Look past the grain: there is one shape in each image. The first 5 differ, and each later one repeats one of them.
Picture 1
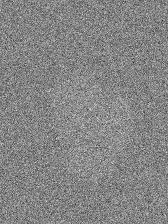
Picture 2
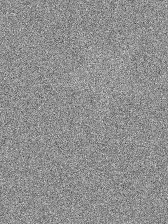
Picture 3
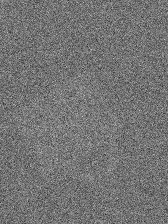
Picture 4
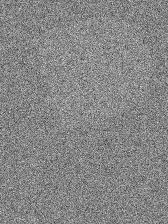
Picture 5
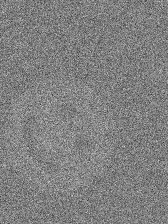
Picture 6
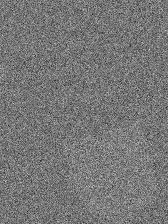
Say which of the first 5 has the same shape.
4
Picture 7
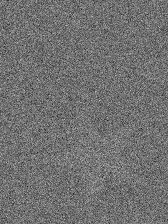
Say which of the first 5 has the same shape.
2
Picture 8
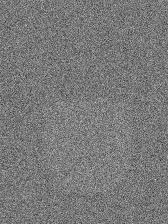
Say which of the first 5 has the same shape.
4
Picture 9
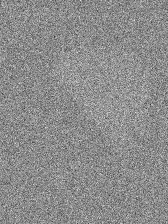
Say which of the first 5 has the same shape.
1
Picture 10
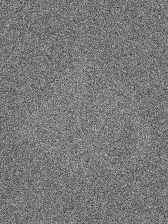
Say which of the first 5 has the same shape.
3
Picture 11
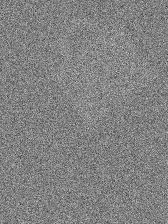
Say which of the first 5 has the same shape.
3
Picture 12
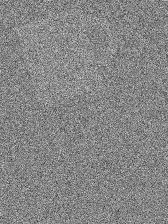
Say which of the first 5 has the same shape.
3
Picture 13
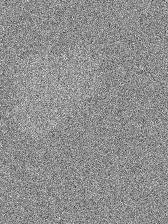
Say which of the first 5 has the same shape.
1
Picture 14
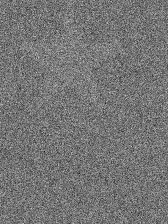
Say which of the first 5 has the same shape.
2
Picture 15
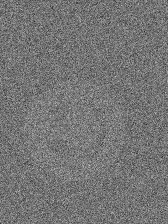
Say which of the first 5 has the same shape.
5
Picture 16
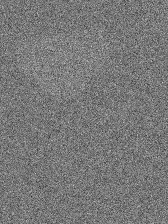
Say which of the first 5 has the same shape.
1
